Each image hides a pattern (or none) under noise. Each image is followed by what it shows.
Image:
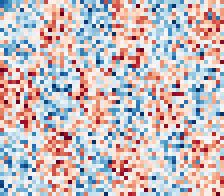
a checkerboard
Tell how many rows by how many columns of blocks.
3 by 6
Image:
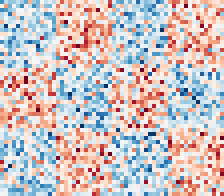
a checkerboard
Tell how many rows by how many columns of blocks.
3 by 4
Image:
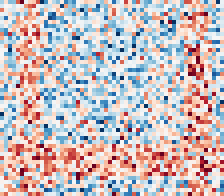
bands of rows crossing bands of columns
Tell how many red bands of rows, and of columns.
1 and 2
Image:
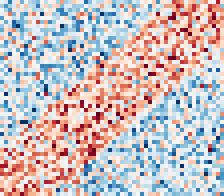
a diagonal band
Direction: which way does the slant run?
bottom left to top right
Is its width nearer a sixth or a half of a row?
a half
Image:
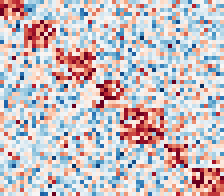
blocks along the diagonal
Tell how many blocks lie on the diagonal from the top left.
7
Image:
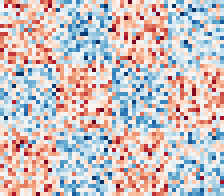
a checkerboard
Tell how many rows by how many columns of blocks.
3 by 4
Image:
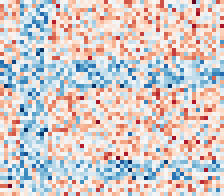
bands of rows crossing bands of columns
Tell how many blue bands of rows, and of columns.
2 and 1
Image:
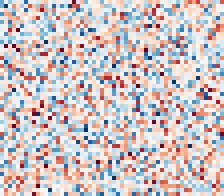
only noise
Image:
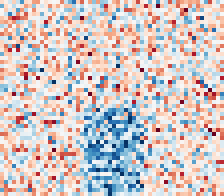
one block
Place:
bottom middle
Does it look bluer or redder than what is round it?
bluer
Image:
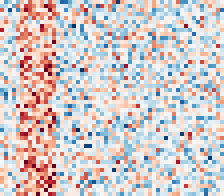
one band of columns
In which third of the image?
left
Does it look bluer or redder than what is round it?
redder
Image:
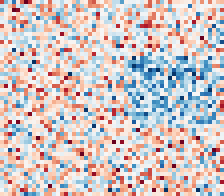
one block
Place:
middle right
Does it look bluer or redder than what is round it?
bluer
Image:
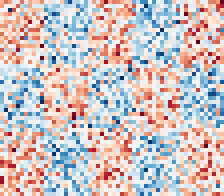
a checkerboard
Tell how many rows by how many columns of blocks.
3 by 5
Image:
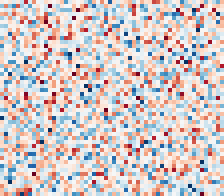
only noise
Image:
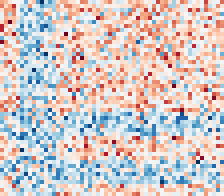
bands of rows crossing bands of columns
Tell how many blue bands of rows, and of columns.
2 and 1
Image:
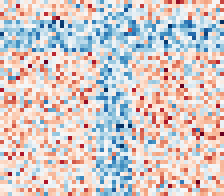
bands of rows crossing bands of columns
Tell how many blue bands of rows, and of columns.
1 and 1
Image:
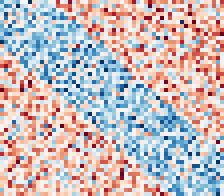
a diagonal band
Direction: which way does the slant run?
top left to bottom right
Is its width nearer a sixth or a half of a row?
a half
